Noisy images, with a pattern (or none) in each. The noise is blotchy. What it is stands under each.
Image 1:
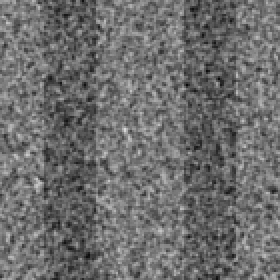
vertical stripes
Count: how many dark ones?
2
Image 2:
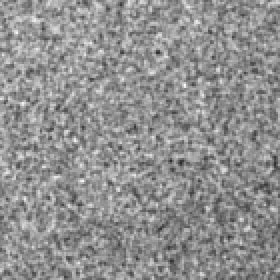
a smooth slope
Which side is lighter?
top left
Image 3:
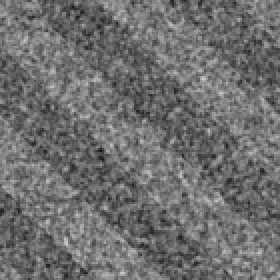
diagonal stripes
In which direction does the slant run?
top left to bottom right
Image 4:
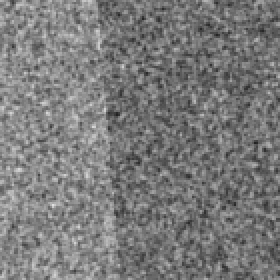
a sharp edge
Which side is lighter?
left
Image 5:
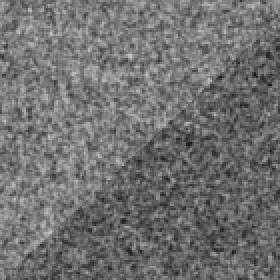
a sharp edge
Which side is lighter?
top left
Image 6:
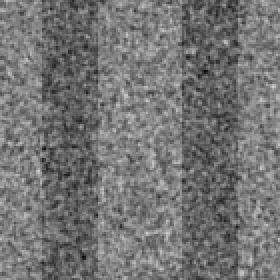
vertical stripes
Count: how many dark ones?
2
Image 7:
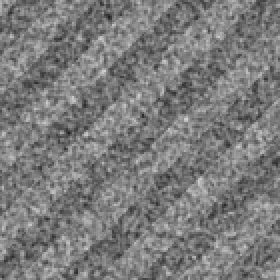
diagonal stripes
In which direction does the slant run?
bottom left to top right
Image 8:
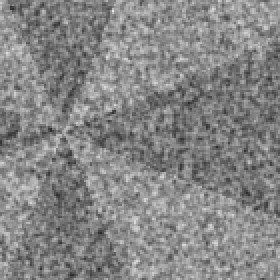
spokes from one point
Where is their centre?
middle left
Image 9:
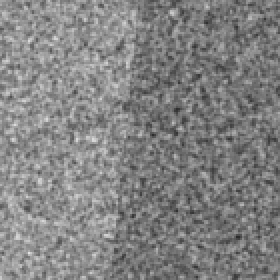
a sharp edge
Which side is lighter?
left
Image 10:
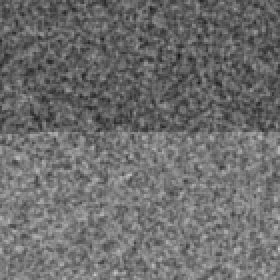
a sharp edge
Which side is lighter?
bottom
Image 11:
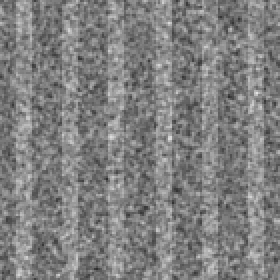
vertical stripes
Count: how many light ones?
6
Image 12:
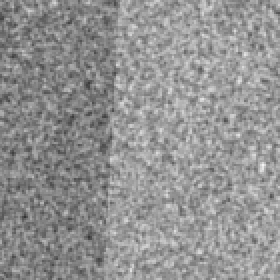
a sharp edge
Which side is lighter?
right
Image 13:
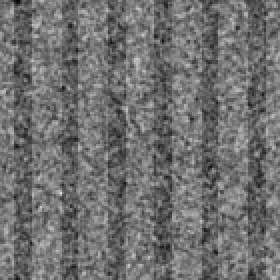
vertical stripes
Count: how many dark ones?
6
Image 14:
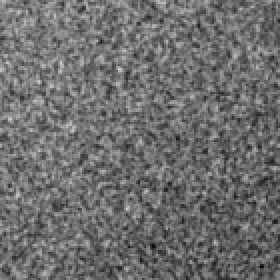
a smooth slope
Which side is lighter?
top left
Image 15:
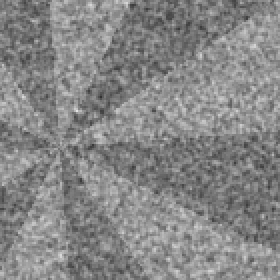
spokes from one point
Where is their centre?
middle left
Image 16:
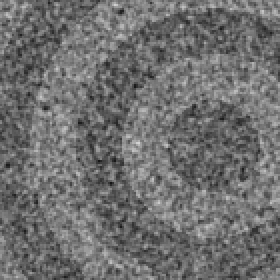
rings round one point
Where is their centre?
middle right
